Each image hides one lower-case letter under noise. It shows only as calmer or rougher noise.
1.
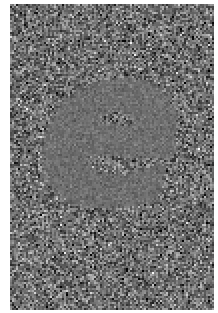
calm e
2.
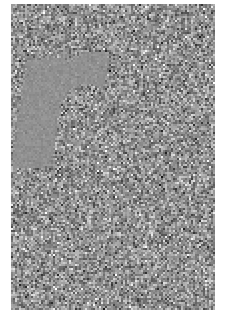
calm r
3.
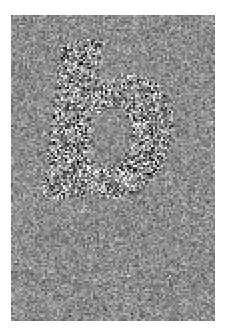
rough b
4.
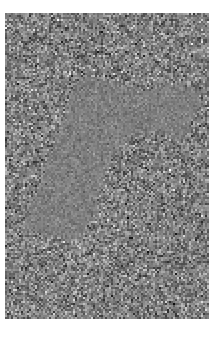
calm r
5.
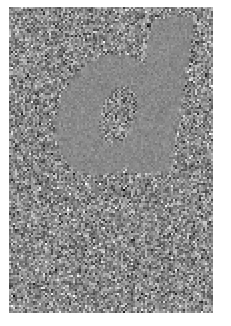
calm d
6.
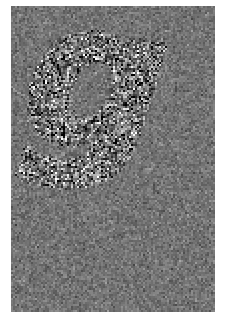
rough g
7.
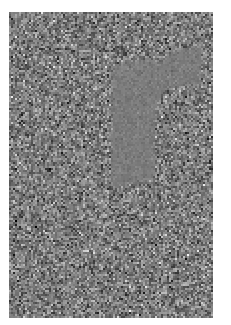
calm r
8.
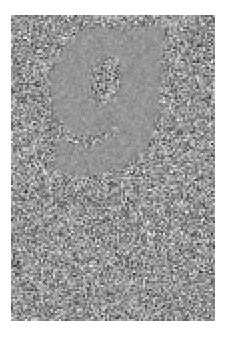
calm g
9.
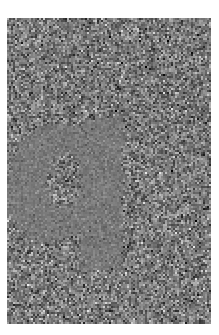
calm q
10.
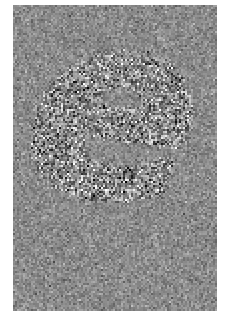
rough e
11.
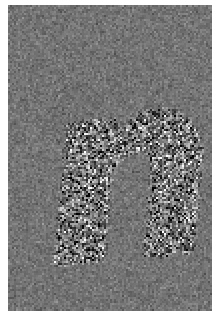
rough n
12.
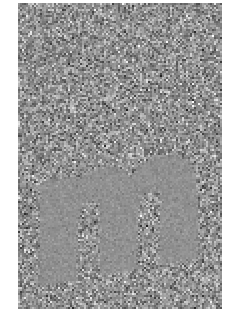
calm m
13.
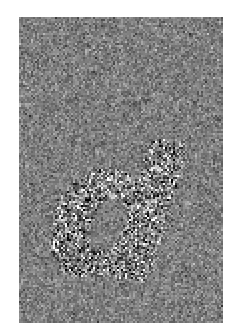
rough d
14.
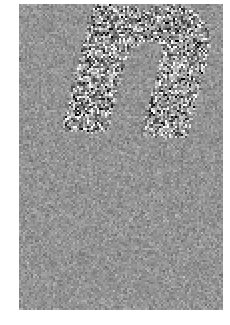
rough n
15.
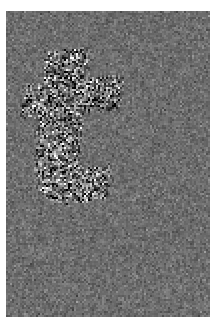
rough t
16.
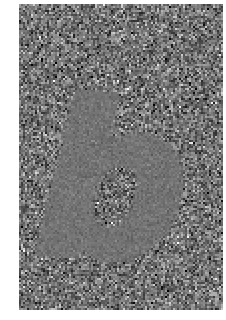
calm b
